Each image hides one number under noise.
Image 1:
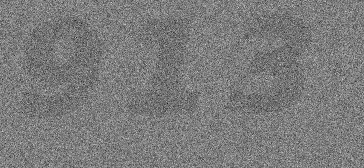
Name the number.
913
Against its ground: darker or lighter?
darker
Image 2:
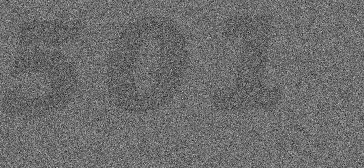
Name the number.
501
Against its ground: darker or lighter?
darker
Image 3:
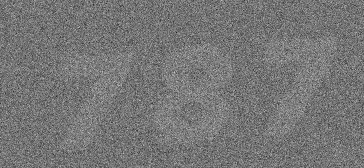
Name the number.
787
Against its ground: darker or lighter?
lighter
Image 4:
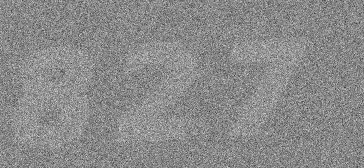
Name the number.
827
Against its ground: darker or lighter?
lighter
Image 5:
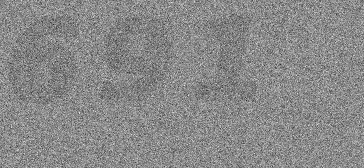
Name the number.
691
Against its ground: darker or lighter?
darker
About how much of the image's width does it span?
two thirds
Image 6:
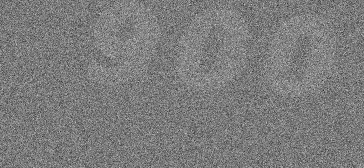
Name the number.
900
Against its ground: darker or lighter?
lighter
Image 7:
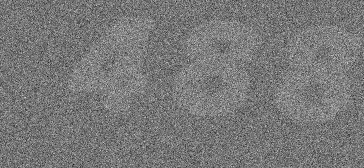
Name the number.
488
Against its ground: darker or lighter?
lighter
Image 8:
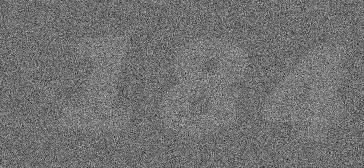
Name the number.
184
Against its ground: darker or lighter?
lighter
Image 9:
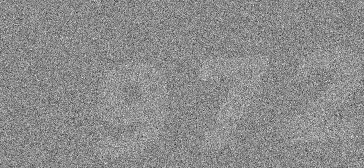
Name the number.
972
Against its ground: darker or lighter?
lighter
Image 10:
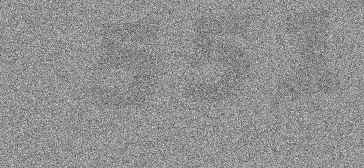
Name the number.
551
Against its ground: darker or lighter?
darker
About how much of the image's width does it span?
two thirds
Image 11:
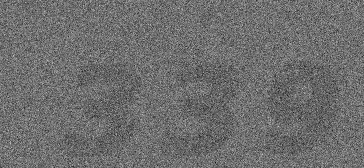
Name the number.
339
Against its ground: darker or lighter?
darker
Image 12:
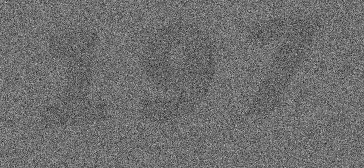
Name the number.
197
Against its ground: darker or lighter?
darker
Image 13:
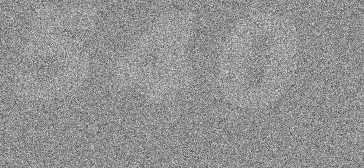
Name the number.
540
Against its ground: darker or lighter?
lighter
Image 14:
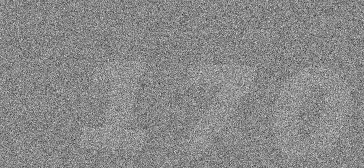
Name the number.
170
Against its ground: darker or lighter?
lighter
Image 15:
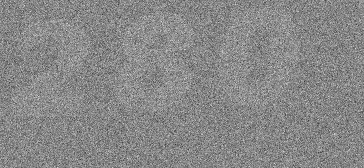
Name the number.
280
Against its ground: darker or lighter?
lighter
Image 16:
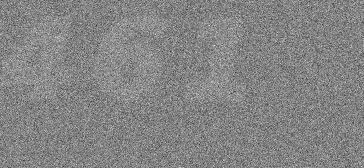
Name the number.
461
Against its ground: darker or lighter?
lighter
